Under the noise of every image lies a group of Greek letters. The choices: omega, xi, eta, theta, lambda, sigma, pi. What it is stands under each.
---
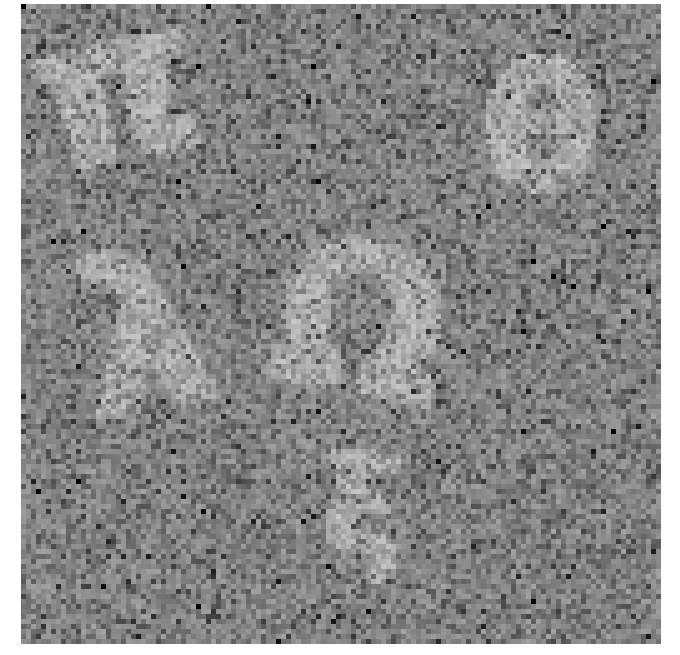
top left: pi; top right: theta; middle left: lambda; centre: omega; bottom middle: xi
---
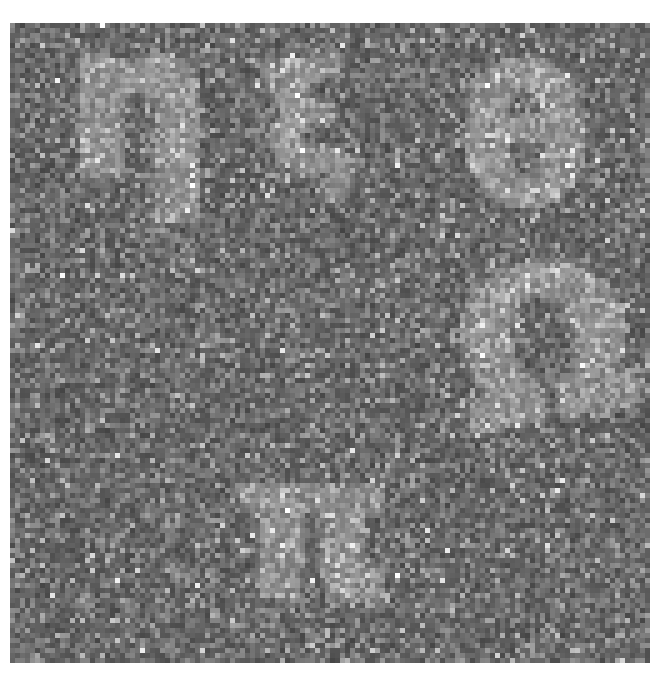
top left: eta; top middle: xi; top right: theta; middle right: omega; bottom middle: pi
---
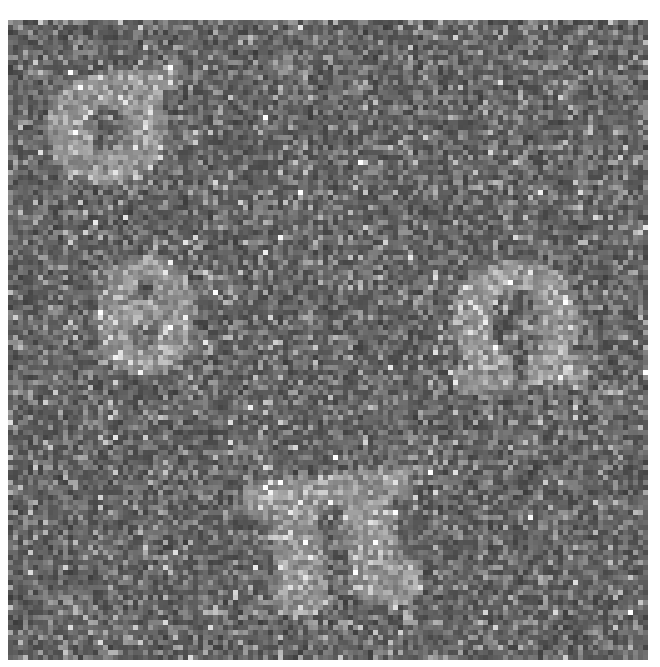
top left: sigma; middle left: theta; middle right: omega; bottom middle: pi
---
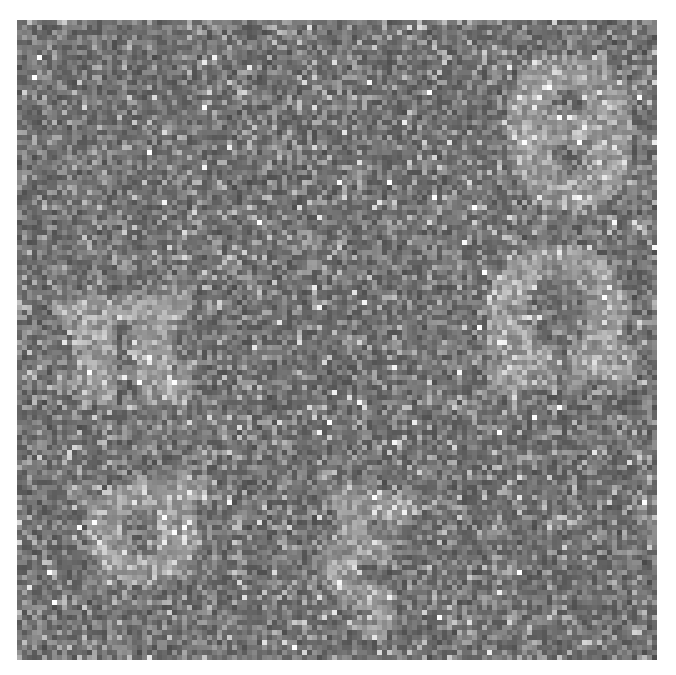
top right: theta; middle left: pi; middle right: omega; bottom left: sigma; bottom middle: xi
